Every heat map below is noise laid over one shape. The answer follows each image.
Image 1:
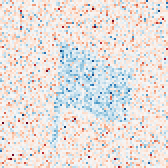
flag
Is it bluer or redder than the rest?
bluer
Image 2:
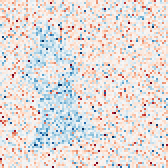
chess bishop
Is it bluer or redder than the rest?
bluer
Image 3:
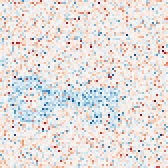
key
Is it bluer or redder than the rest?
bluer
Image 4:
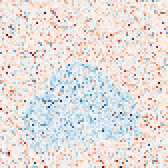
cloud
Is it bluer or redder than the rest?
bluer
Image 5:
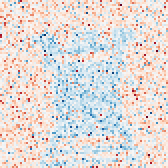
chess rook
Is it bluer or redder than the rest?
bluer
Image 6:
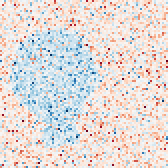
light bulb
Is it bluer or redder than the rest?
bluer
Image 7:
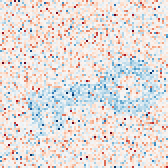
key
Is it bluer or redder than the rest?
bluer
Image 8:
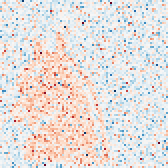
chess knight
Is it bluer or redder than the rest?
redder
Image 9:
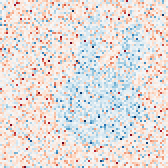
rabbit's head
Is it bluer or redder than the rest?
bluer
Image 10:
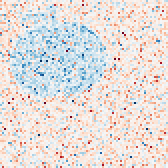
apple
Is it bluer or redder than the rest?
bluer
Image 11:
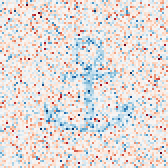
anchor
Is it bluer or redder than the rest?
bluer
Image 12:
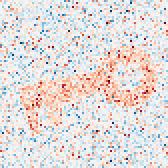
key
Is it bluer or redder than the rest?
redder
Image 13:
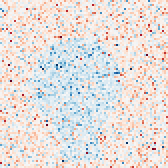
light bulb
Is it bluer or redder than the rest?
bluer
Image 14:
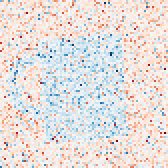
cup
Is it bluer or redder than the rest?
bluer
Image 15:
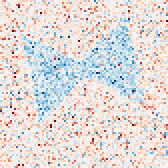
bow tie
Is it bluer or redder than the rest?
bluer
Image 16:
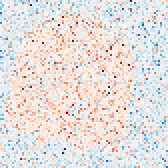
ghost
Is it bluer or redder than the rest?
redder
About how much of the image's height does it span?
nearly all
